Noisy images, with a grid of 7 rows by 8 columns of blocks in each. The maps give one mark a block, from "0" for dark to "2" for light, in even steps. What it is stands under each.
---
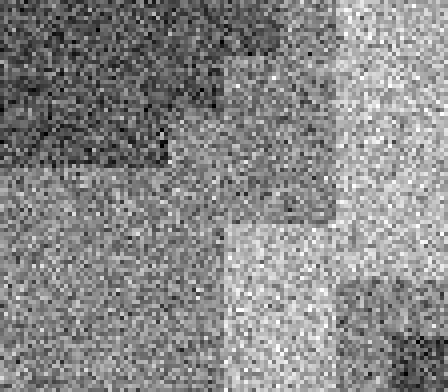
00000122
00001122
00011122
11111122
11112222
11112211
11112210
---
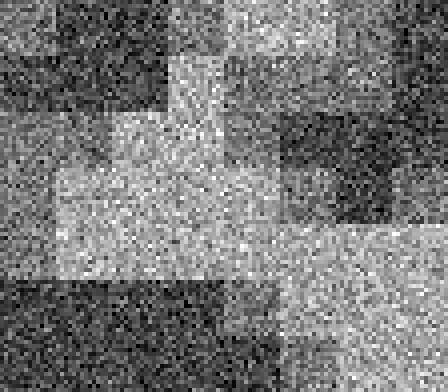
10012210
00021110
11221000
12222101
12222222
00001222
00000122
